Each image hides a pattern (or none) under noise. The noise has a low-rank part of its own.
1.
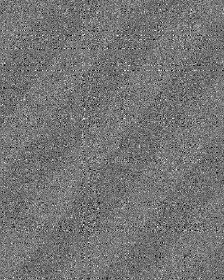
diagonal stripes
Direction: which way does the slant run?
bottom left to top right
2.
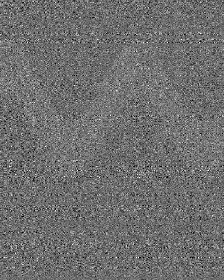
a wavy band
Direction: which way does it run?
left to right
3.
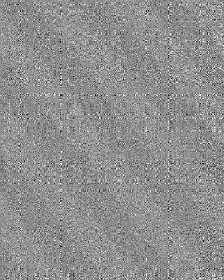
diagonal stripes
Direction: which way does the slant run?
top left to bottom right
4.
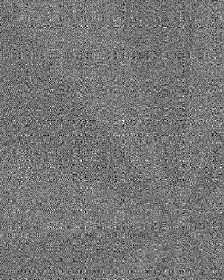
spokes from one point
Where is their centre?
bottom right
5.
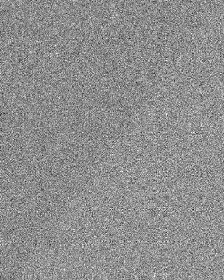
a sharp edge
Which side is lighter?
bottom right
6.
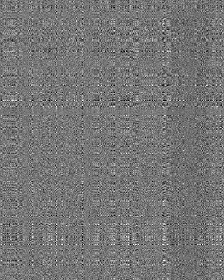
one vertical stripe
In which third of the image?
right
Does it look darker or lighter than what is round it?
darker
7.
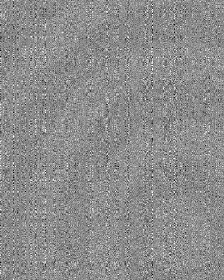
rings round one point
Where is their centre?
bottom right
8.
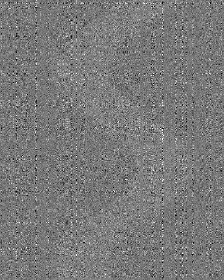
a wavy band
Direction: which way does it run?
top to bottom
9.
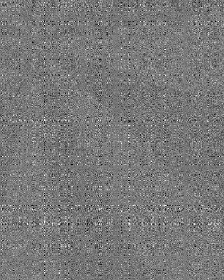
spokes from one point
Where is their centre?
top left
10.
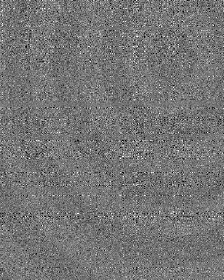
rings round one point
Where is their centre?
top right
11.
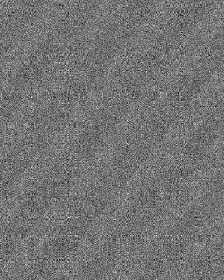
diagonal stripes
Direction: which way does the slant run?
bottom left to top right
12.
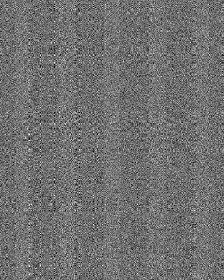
vertical stripes
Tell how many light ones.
5
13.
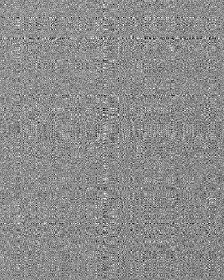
a smooth slope
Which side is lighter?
top left
